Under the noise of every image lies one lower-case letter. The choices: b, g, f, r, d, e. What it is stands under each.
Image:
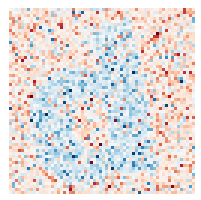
d
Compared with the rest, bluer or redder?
bluer
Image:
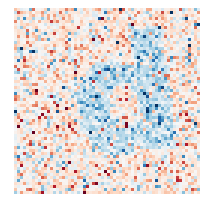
d
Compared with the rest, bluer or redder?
bluer
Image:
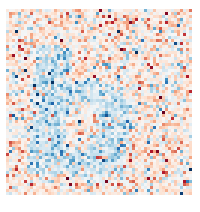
b
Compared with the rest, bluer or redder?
bluer
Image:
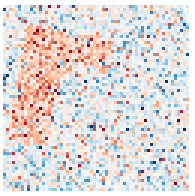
r
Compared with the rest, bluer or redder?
redder
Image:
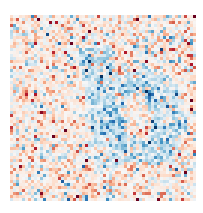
b
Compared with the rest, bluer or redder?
bluer
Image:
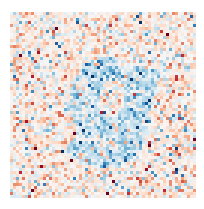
g
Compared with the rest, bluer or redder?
bluer
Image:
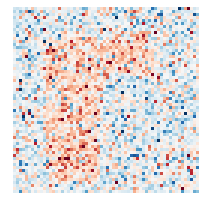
r
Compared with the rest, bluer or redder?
redder
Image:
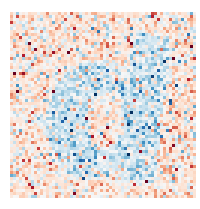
d
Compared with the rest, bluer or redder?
bluer
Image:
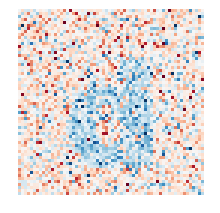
d
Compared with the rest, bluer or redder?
bluer
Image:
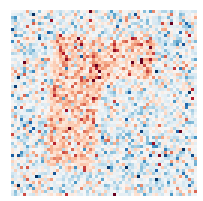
r
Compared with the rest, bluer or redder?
redder
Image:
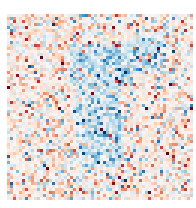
r
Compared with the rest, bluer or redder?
bluer
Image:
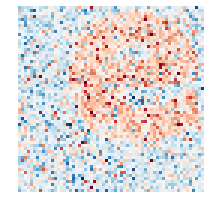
e
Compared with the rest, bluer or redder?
redder
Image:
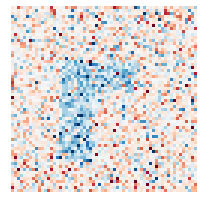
r
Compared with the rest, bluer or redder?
bluer
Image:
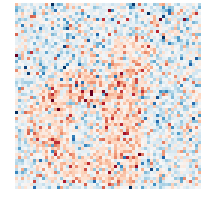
d
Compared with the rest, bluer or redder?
redder
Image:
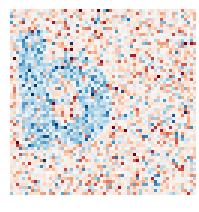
b
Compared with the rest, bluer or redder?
bluer
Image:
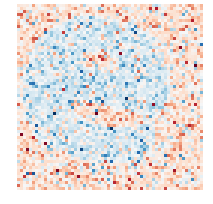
e
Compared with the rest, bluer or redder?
bluer
